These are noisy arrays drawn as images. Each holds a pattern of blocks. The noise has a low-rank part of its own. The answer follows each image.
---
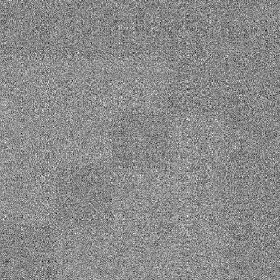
mirrored about the diagonal from the bottom left
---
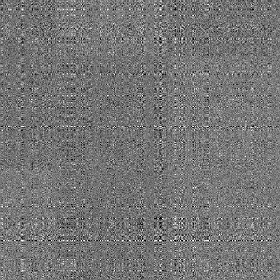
no symmetry
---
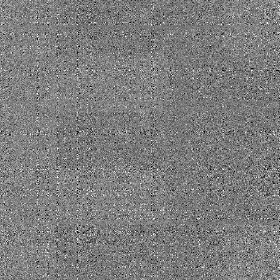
top and bottom mirror each other
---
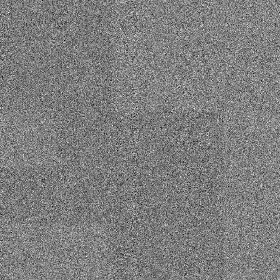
no symmetry
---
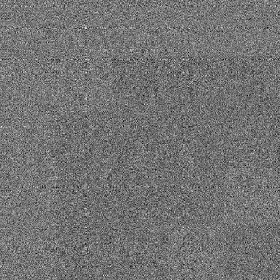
mirrored about the diagonal from the top left
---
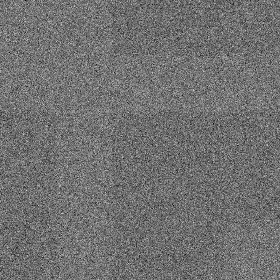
mirrored about the diagonal from the top left
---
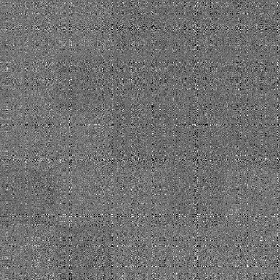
mirrored about the diagonal from the bottom left
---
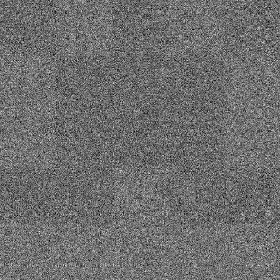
left and right mirror each other
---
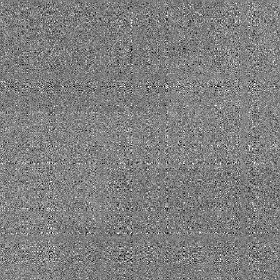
the same after a half turn
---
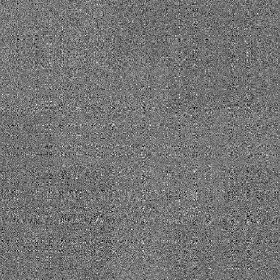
mirrored about the diagonal from the top left
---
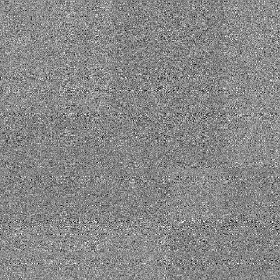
mirrored about the diagonal from the top left
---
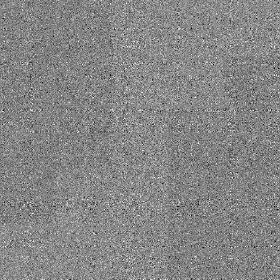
the same after a half turn
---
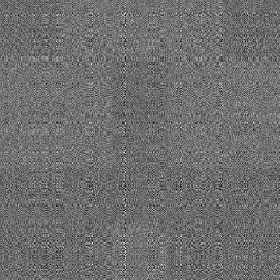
left and right mirror each other
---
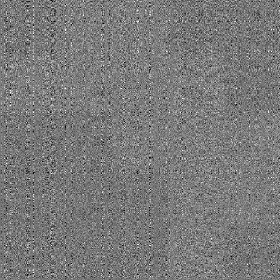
mirrored about the diagonal from the bottom left
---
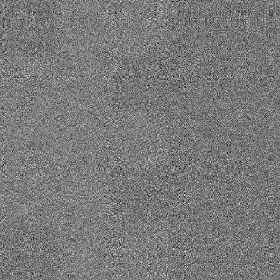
top and bottom mirror each other
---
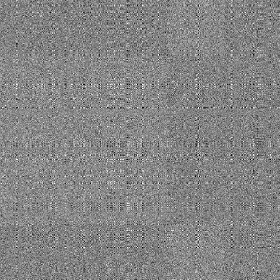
top and bottom mirror each other
